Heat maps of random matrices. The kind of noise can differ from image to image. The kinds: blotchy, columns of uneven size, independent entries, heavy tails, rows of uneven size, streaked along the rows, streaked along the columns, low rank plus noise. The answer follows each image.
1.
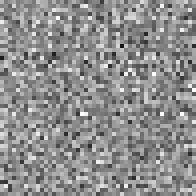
low rank plus noise
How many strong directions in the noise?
five to eight
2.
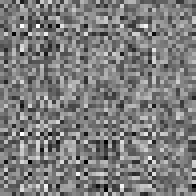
low rank plus noise
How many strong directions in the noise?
two
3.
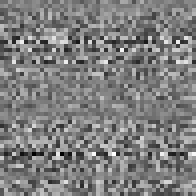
rows of uneven size
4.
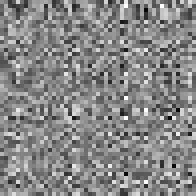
low rank plus noise
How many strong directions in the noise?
two
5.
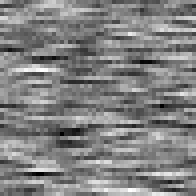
streaked along the rows
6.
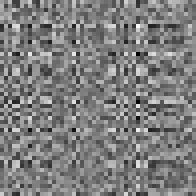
low rank plus noise
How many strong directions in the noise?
one
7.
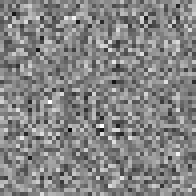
low rank plus noise
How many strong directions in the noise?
five to eight
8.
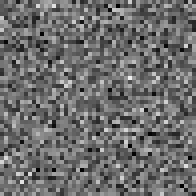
independent entries
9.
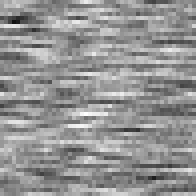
streaked along the rows
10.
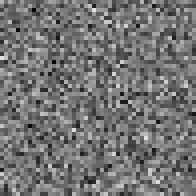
independent entries
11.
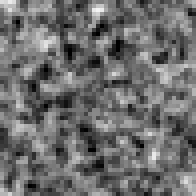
blotchy
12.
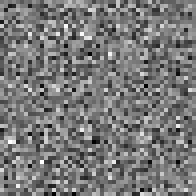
low rank plus noise
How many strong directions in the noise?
five to eight
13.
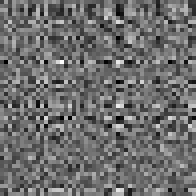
low rank plus noise
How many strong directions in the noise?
one
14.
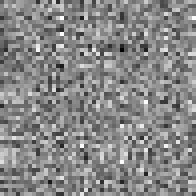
low rank plus noise
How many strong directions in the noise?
three or four
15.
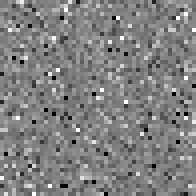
heavy tails
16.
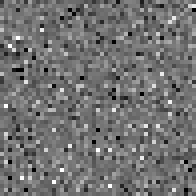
heavy tails
